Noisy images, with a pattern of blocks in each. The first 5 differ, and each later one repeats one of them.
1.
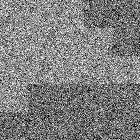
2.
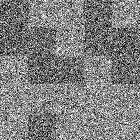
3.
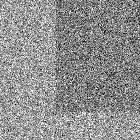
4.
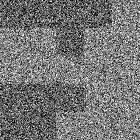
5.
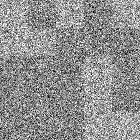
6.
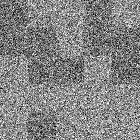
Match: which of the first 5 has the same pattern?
2
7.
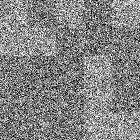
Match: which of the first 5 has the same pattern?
5
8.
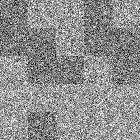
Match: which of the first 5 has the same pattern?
2
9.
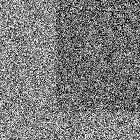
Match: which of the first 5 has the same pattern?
3
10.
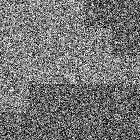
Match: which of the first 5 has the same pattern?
1
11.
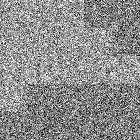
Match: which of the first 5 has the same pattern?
1
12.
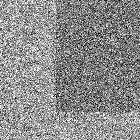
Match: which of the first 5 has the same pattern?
3
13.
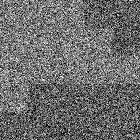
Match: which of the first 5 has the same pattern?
1
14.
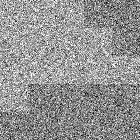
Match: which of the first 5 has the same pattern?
1
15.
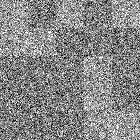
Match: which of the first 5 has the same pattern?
5
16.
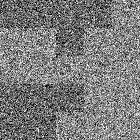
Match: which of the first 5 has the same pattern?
4
